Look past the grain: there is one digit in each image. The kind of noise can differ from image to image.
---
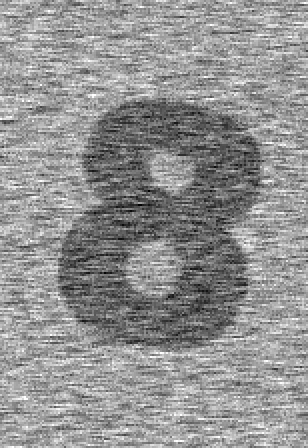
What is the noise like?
streaked along the rows
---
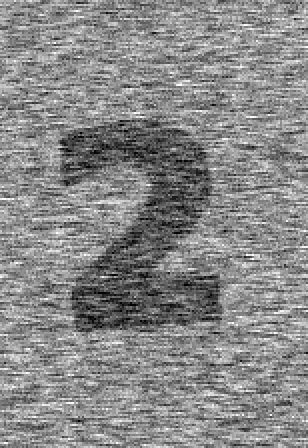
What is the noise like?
streaked along the rows
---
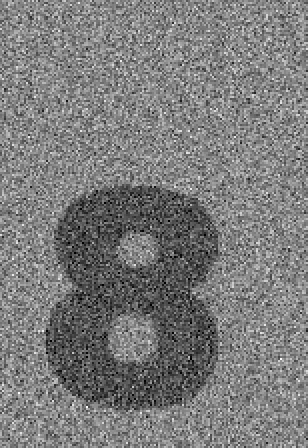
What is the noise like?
low rank plus noise
